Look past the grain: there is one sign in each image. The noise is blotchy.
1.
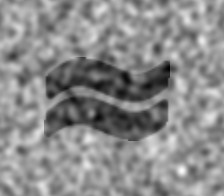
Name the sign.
approximately sign
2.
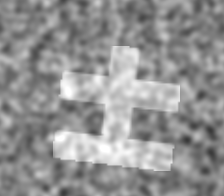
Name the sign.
plus-minus sign
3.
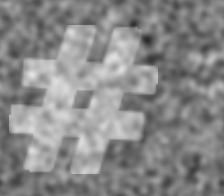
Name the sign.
hash sign
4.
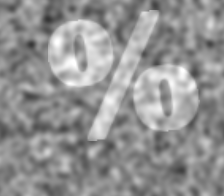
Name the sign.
percent sign
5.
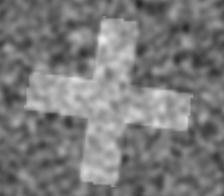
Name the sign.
plus sign
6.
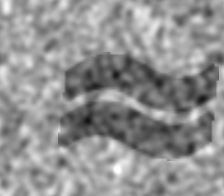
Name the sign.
approximately sign
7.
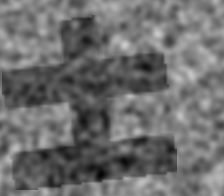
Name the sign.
plus-minus sign
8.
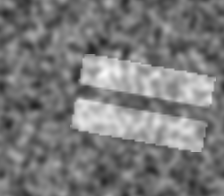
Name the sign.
equals sign
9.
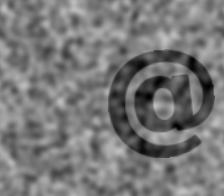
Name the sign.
at sign
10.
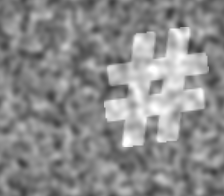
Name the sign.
hash sign
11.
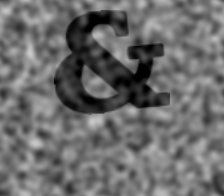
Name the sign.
ampersand
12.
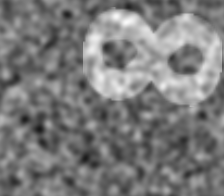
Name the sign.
infinity sign
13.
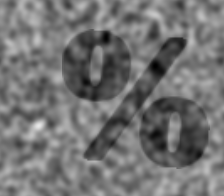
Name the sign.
percent sign
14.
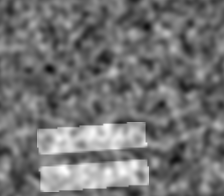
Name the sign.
equals sign
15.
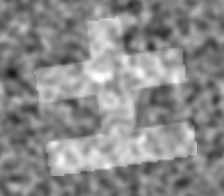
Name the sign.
plus-minus sign
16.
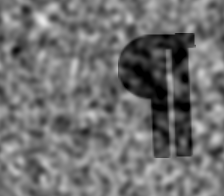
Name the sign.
pilcrow
